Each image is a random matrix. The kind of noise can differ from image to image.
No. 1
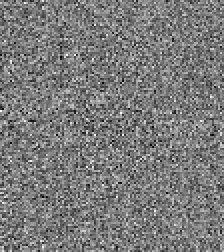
low rank plus noise
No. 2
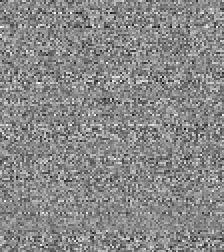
rows of uneven size
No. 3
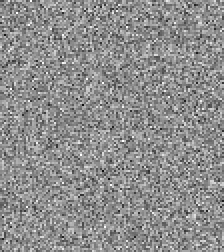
independent entries
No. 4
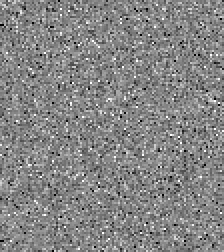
heavy tails
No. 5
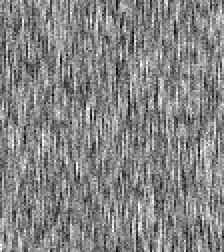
streaked along the columns
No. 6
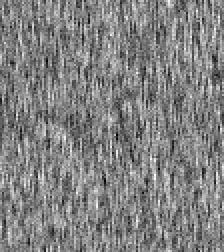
streaked along the columns
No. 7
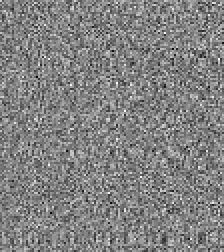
low rank plus noise
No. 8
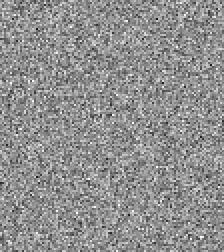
independent entries
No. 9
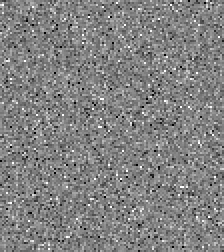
heavy tails
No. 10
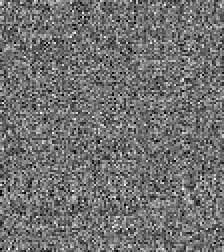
low rank plus noise
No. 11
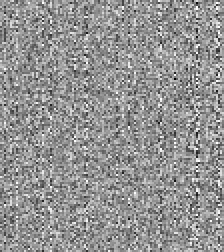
columns of uneven size
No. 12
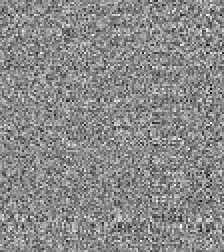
low rank plus noise
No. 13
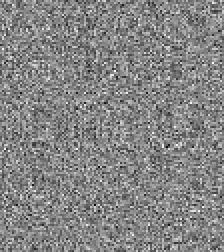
low rank plus noise
